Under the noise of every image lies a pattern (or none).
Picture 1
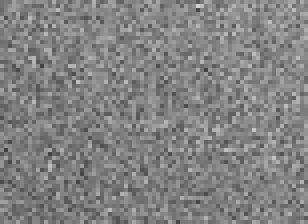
a smooth slope
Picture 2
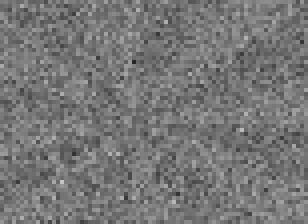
spokes from one point
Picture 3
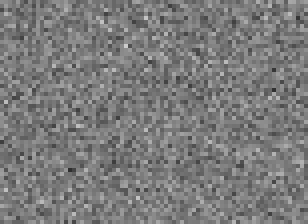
only noise
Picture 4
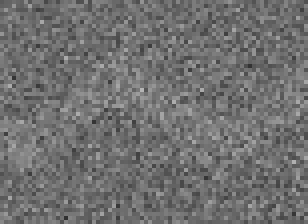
a wavy band
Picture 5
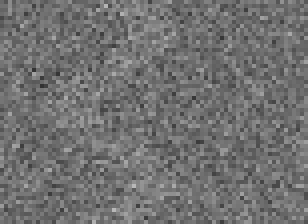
a wavy band
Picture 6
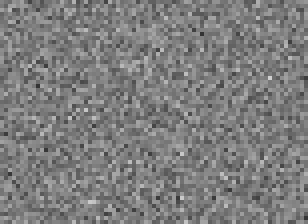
only noise
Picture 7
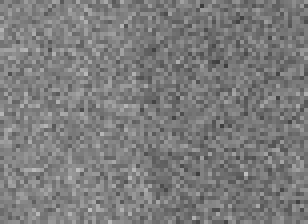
a sharp edge
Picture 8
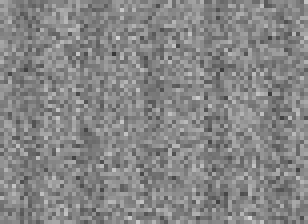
vertical stripes
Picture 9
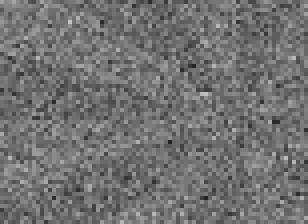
spokes from one point
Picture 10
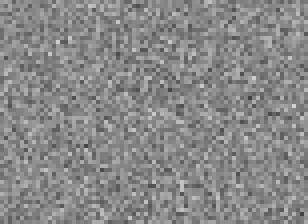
only noise
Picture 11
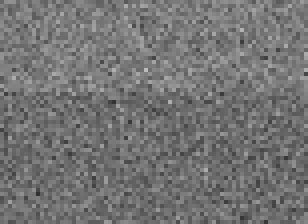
a sharp edge
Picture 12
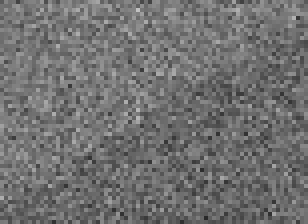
a sharp edge
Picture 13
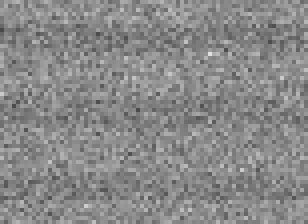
horizontal stripes
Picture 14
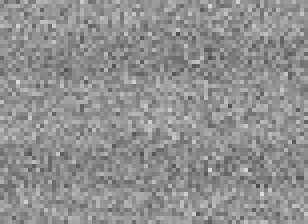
horizontal stripes
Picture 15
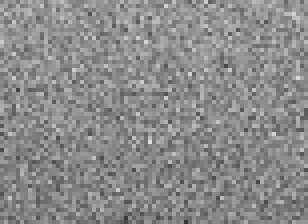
a smooth slope
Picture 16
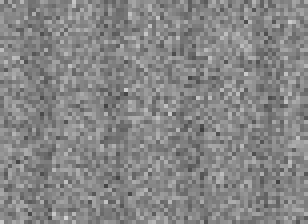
vertical stripes
